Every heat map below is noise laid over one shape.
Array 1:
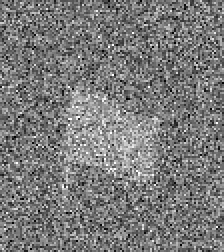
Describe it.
light flag
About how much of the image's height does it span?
half
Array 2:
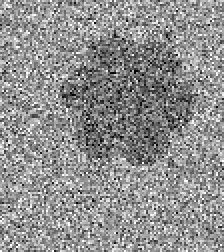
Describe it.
dark flower
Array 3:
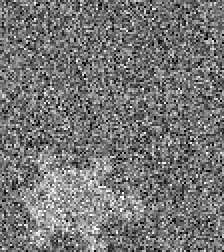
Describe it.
light turtle
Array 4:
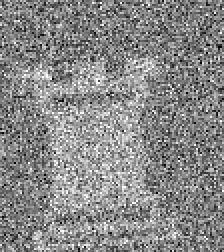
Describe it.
light chess rook
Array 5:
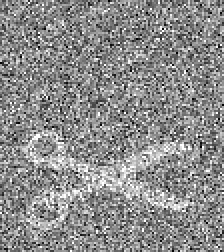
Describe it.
light pair of scissors
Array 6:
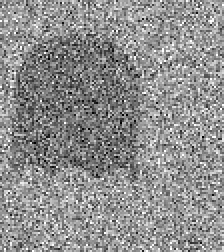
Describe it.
dark ghost
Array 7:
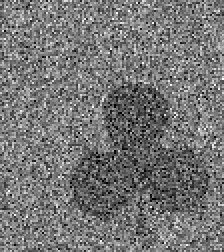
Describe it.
dark club
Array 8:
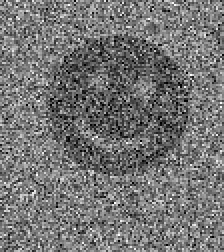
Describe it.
dark smiling face
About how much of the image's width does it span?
two thirds
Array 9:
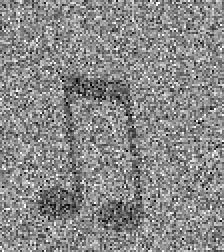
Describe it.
dark pair of musical notes
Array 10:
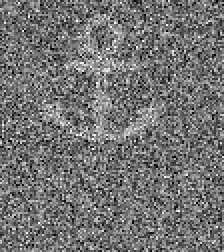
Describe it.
light anchor
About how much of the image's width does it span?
half
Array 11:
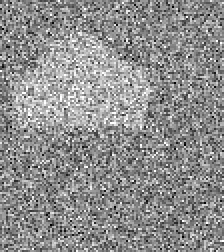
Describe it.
light cloud
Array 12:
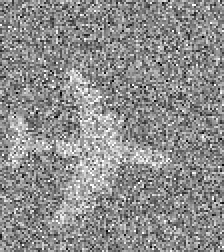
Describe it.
light airplane
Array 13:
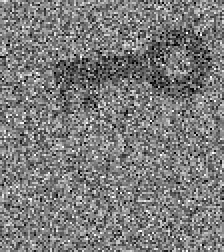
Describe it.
dark key
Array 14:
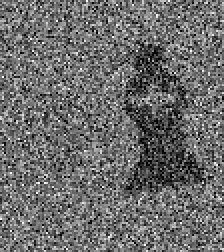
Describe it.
dark chess bishop
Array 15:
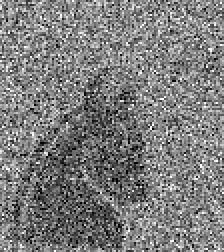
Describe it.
dark chess knight
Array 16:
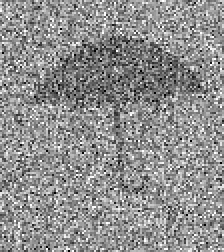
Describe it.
dark umbrella
